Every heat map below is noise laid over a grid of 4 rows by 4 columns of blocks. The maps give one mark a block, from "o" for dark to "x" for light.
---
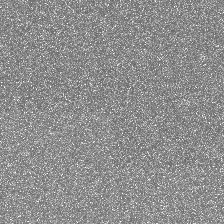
oooo
oooo
xxoo
xxxx
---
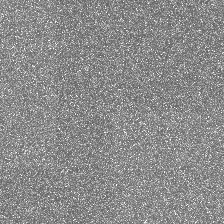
xooo
xooo
xoxx
ooxx
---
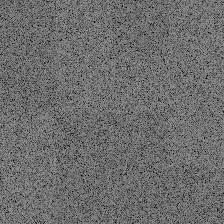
oxox
oxxx
xoox
xooo
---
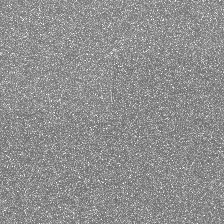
xxxx
xxoo
oooo
oooo
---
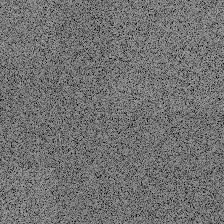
xoxx
ooxx
oooo
xooo
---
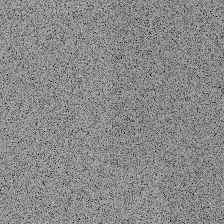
xxoo
xxoo
xxoo
xxxo
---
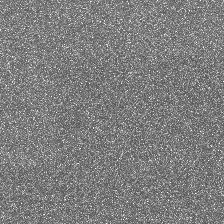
xxxx
xooo
xooo
oooo
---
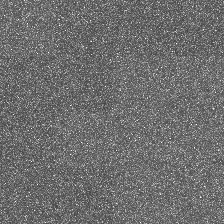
xooo
ooxx
oxxx
ooxx
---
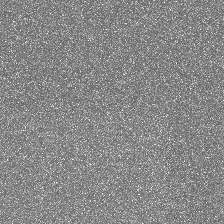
oooo
oooo
xxxo
xxxo
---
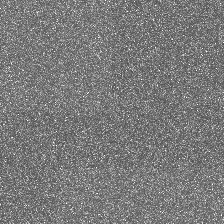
xxoo
xxoo
oooo
oxxx
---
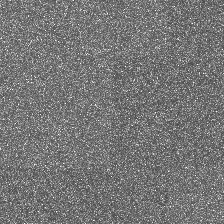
xxxo
xxoo
xxoo
ooox
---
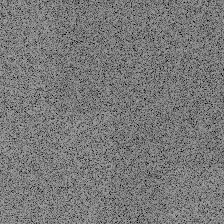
xooo
xooo
xxoo
xxox
